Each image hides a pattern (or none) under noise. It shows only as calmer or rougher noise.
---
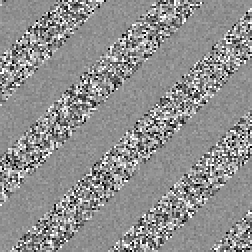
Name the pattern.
diagonal stripes
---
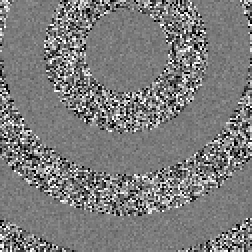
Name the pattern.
rings round one point
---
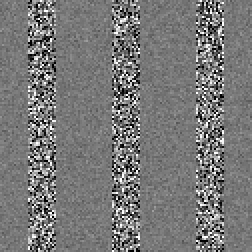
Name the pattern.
vertical stripes
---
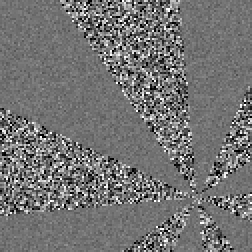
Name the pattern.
spokes from one point
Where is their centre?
bottom right
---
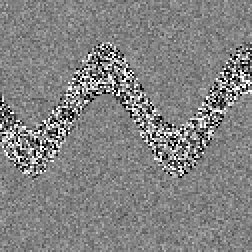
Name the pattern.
a wavy band
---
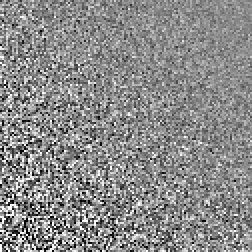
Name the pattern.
a smooth slope
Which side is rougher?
bottom left
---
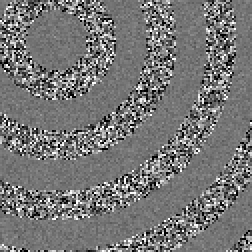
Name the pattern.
rings round one point
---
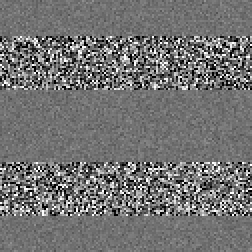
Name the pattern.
horizontal stripes
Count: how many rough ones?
2
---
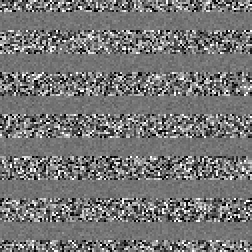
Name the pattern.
horizontal stripes
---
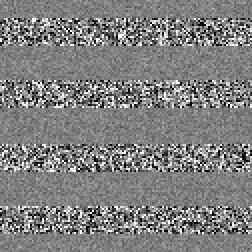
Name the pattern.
horizontal stripes
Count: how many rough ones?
4
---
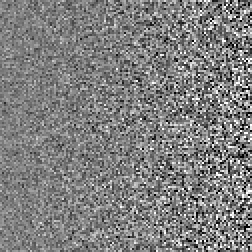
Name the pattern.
a smooth slope
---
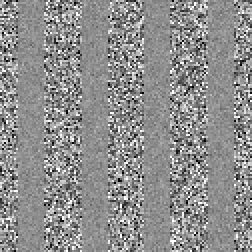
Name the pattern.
vertical stripes
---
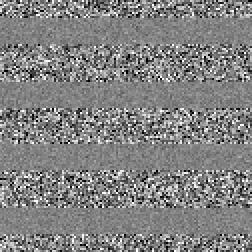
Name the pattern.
horizontal stripes
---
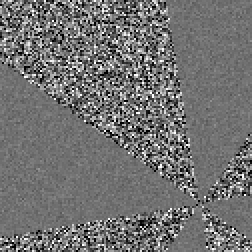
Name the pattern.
spokes from one point
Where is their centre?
bottom right
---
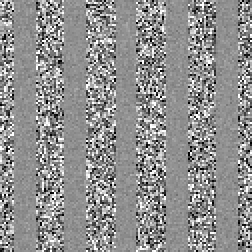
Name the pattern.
vertical stripes
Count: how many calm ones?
5
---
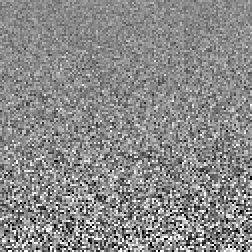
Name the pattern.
a smooth slope
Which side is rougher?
bottom
